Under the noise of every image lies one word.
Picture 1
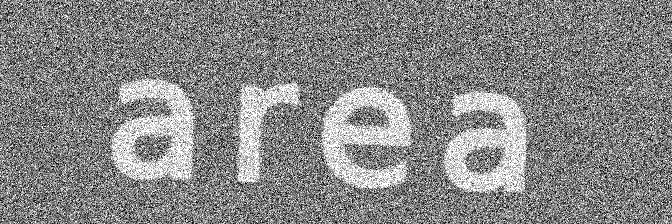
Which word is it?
area
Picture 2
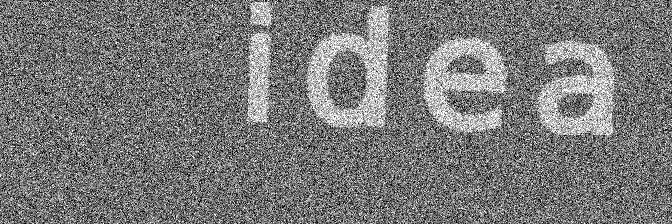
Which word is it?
idea
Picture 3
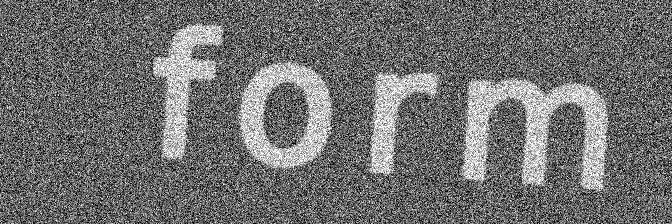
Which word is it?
form
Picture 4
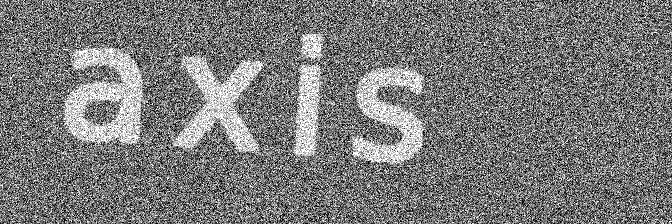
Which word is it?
axis
